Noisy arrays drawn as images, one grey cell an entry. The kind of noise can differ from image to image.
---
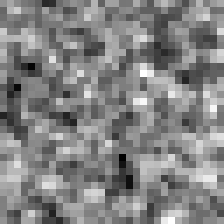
blotchy
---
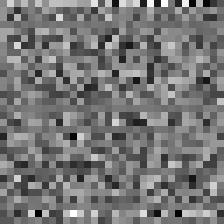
rows of uneven size
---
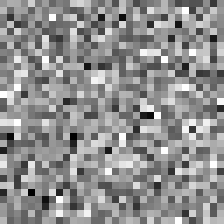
independent entries
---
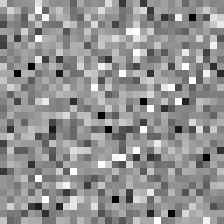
heavy tails
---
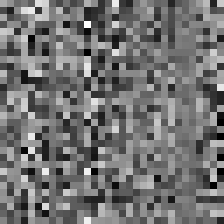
columns of uneven size
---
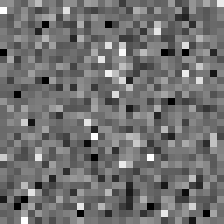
heavy tails
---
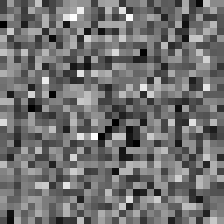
independent entries
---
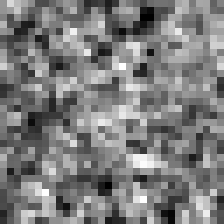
blotchy
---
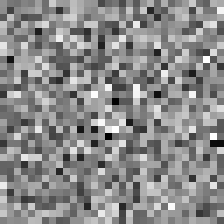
independent entries
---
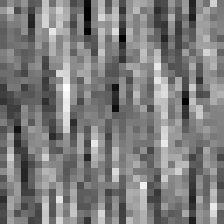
streaked along the columns
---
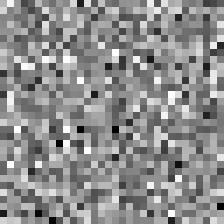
independent entries
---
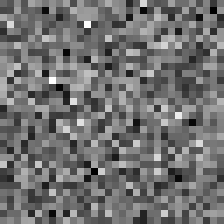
independent entries
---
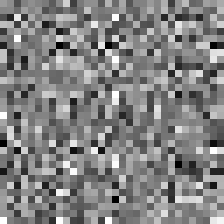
low rank plus noise
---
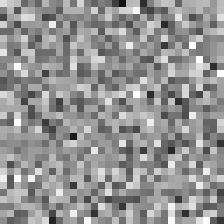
independent entries
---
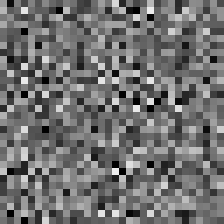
low rank plus noise
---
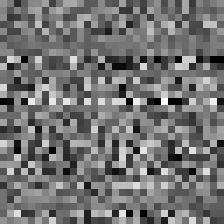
rows of uneven size
